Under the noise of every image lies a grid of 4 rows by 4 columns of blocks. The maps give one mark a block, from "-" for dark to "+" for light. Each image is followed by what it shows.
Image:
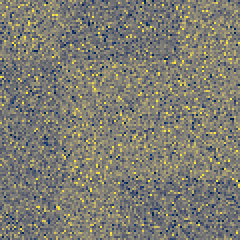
+ - - +
- + + +
- + + +
- + - -
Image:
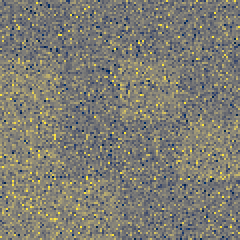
- - - -
+ - + -
+ - - +
+ + - -
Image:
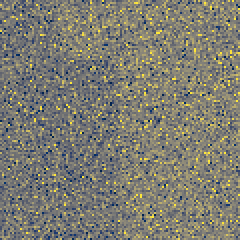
- + + +
- - + +
- - + +
- - + +
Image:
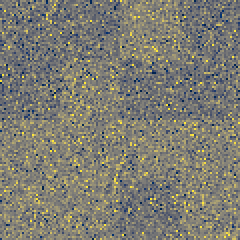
- - + -
- + - -
+ + + +
+ + - +
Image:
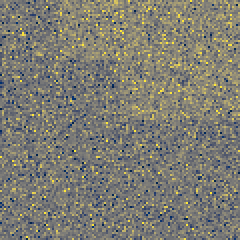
- + + +
- - + +
- - - -
- - - -
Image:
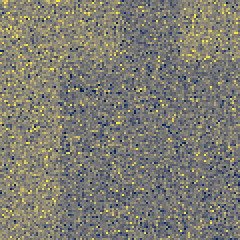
+ + - +
+ - - -
+ - - -
+ - - -
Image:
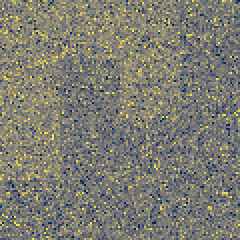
+ + + -
+ - + -
+ - - -
- - - -
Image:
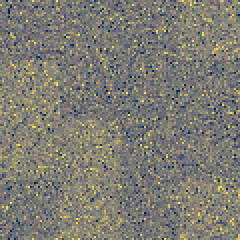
- - - +
+ - - -
+ + - -
- + - +
